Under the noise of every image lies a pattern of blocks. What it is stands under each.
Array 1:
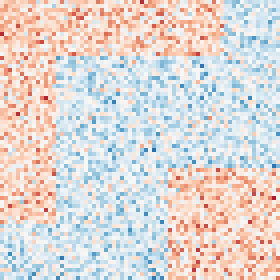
mirrored about the diagonal from the top left
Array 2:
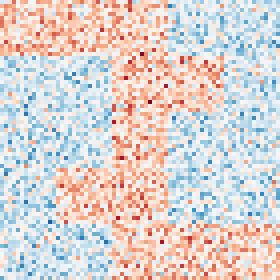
the same after a half turn
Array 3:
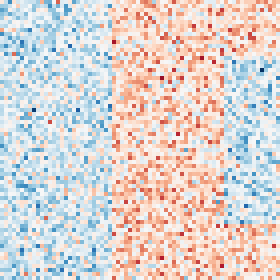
top and bottom mirror each other
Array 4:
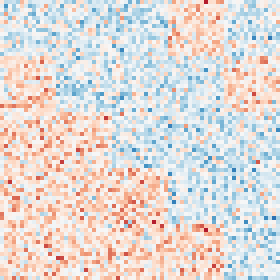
mirrored about the diagonal from the bottom left
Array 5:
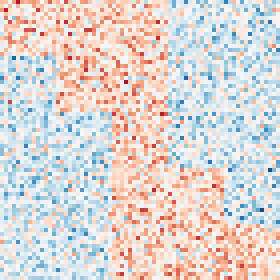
the same after a half turn
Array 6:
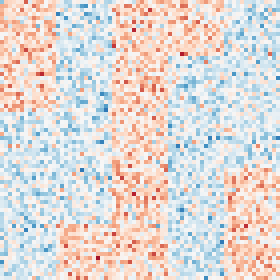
the same after a half turn
